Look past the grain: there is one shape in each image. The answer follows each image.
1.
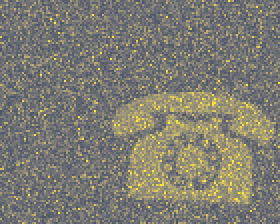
light telephone
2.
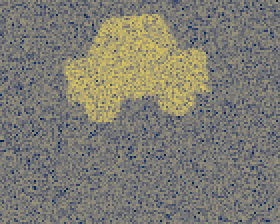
light car
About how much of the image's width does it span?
half
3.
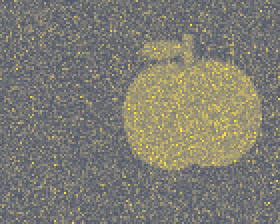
light apple
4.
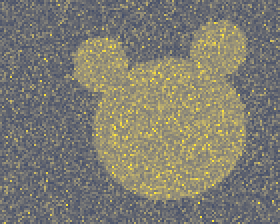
light bear's head
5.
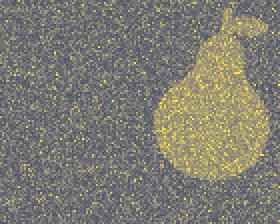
light pear
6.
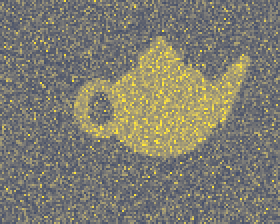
light teapot
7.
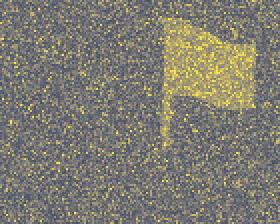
light flag
